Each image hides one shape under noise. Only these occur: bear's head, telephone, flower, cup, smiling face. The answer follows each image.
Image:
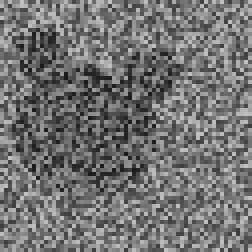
bear's head
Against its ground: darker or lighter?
darker
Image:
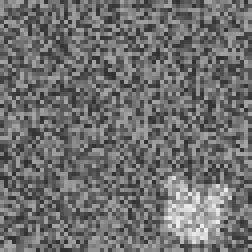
bear's head
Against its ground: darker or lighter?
lighter
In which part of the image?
bottom right
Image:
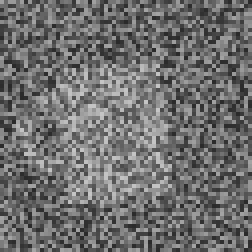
cup
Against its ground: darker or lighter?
lighter
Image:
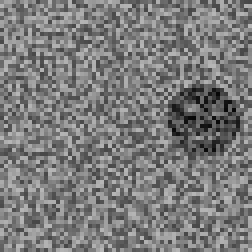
smiling face
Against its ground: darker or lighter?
darker
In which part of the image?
middle right
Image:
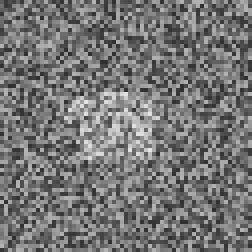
telephone
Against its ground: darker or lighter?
lighter
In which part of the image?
centre
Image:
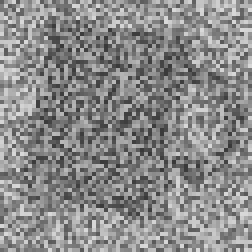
cup
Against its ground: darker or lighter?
darker
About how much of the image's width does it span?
nearly all
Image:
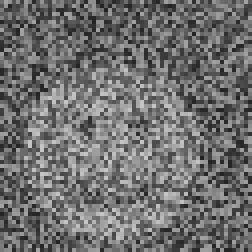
smiling face
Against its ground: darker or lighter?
lighter
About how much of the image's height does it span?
two thirds
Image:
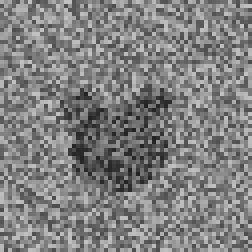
bear's head
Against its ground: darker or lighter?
darker
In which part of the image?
centre
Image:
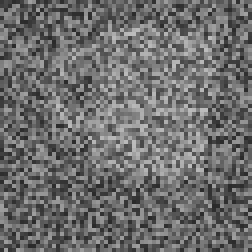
cup
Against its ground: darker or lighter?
lighter
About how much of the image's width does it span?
two thirds
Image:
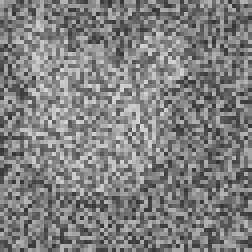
bear's head
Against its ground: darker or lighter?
lighter
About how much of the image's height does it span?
two thirds
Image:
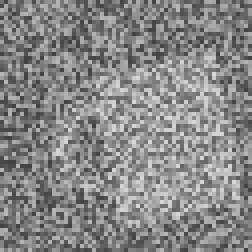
cup
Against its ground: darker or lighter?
lighter
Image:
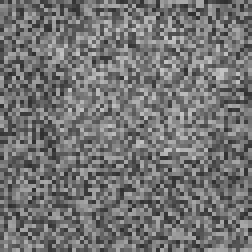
telephone
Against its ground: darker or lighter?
lighter
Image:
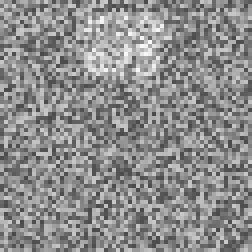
telephone
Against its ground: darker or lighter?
lighter
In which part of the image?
top middle
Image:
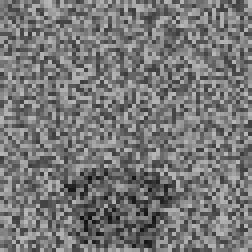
telephone
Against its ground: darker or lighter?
darker
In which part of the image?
bottom middle
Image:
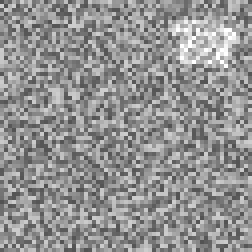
telephone
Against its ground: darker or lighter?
lighter
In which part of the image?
top right
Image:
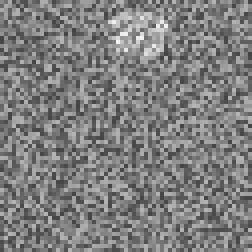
telephone
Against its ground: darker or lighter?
lighter
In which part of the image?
top middle
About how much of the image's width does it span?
a quarter
